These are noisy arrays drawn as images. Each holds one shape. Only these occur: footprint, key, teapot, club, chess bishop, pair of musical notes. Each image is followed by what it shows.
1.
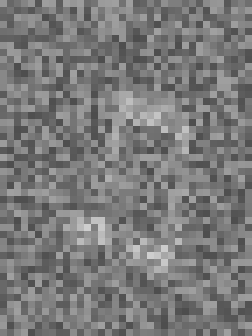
light pair of musical notes
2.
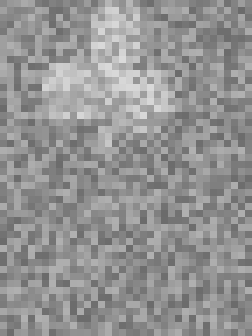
light club
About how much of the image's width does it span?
half
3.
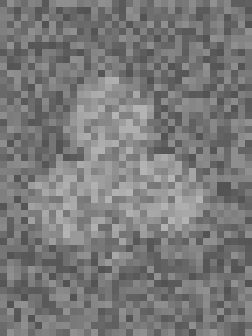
light club
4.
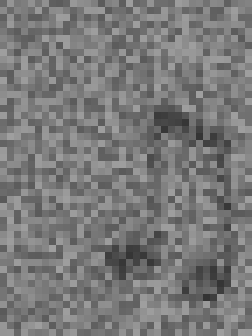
dark pair of musical notes
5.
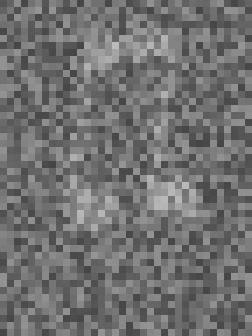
light pair of musical notes
